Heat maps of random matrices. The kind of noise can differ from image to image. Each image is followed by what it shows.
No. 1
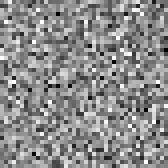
independent entries
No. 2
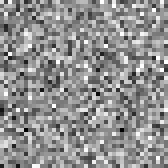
independent entries
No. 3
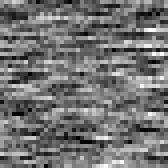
streaked along the rows
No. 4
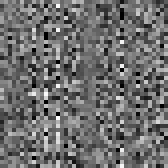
columns of uneven size
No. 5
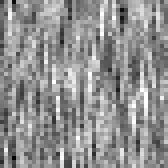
streaked along the columns
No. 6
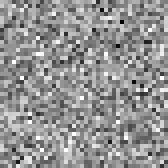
independent entries
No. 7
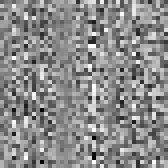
columns of uneven size
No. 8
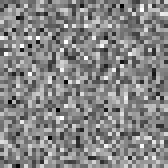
independent entries
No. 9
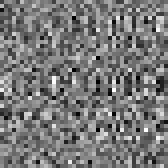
low rank plus noise
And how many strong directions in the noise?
one
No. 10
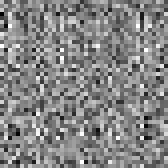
low rank plus noise
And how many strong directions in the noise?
two
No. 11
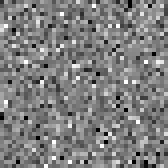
heavy tails
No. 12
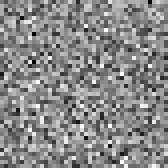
independent entries
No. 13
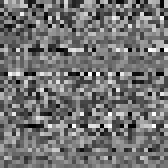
rows of uneven size
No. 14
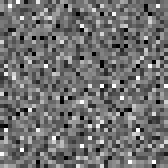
heavy tails
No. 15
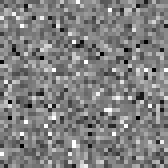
heavy tails
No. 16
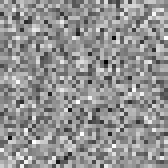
independent entries
